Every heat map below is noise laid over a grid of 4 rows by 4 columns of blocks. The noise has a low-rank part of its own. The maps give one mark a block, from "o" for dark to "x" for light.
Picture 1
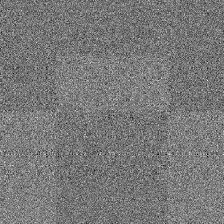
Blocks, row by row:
o o o o
o x x o
x o o x
x o o x
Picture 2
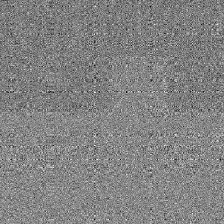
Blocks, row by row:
o o o o
o o x o
x x x x
x x x x
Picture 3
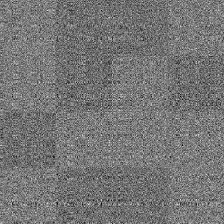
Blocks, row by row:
x o o x
x o x o
o x x x
x o o x
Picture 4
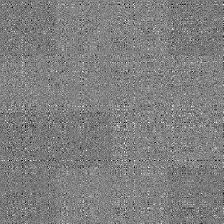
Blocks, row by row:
o x x o
x x x x
o o x x
o x x o
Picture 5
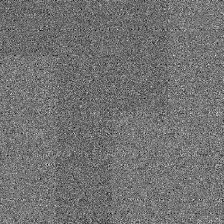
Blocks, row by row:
o o o x
x o o x
x o x x
x o x x
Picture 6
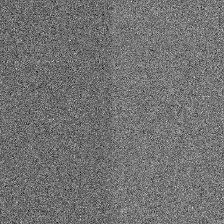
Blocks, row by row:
o o x x
o o x x
o o x x
o o x x
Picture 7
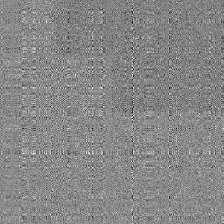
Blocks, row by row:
x o o o
x x o o
x x x x
x x x x
